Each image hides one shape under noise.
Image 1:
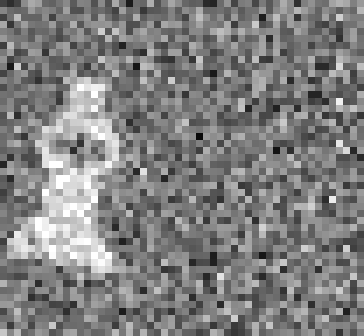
chess bishop
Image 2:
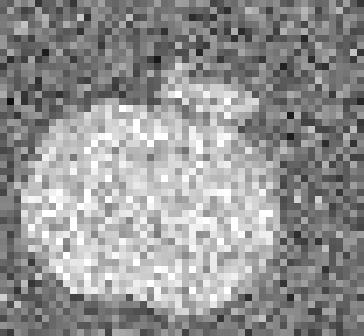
apple
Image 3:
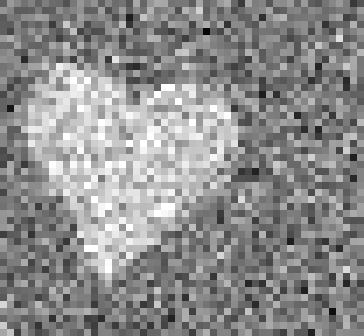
heart
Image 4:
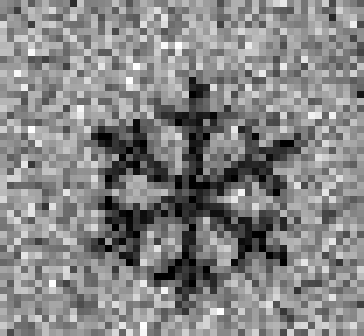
snowflake
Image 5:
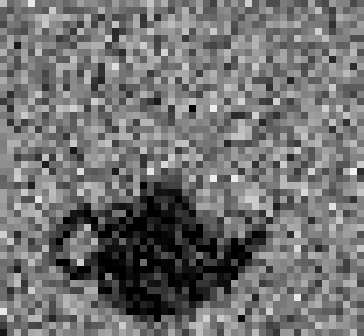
teapot
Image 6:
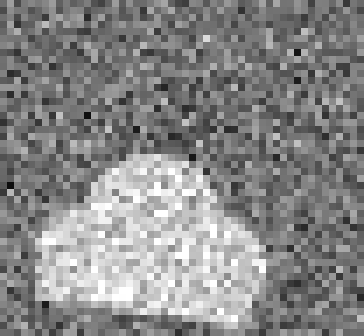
cloud
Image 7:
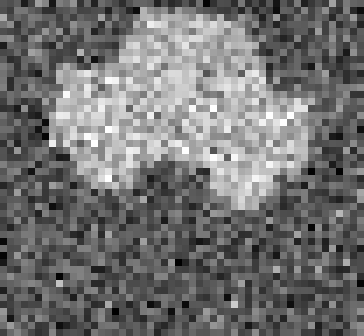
car
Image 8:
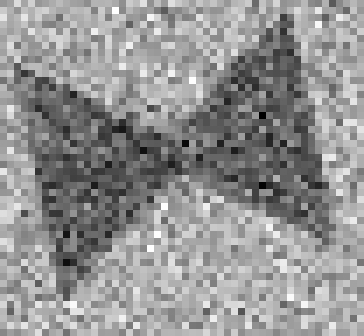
bow tie
